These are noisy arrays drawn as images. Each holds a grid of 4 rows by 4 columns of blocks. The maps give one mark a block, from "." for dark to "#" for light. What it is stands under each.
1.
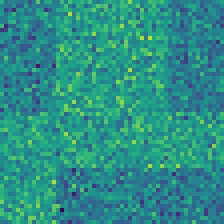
. # # .
. # # .
# # # #
# . . .
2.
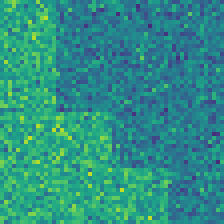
# . . .
# . . .
# # . .
# # # .
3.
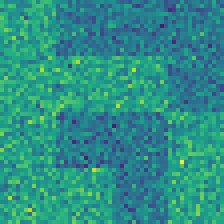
# . . .
# # # .
# . . #
# # . #
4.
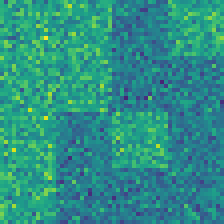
# # . #
# # . .
# . # .
# . . .
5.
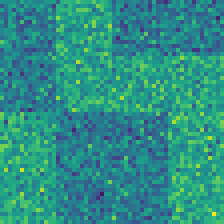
. # . .
. # # #
# . . #
# . . #
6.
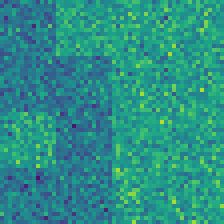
. # # #
. . # #
# . # #
. . # #
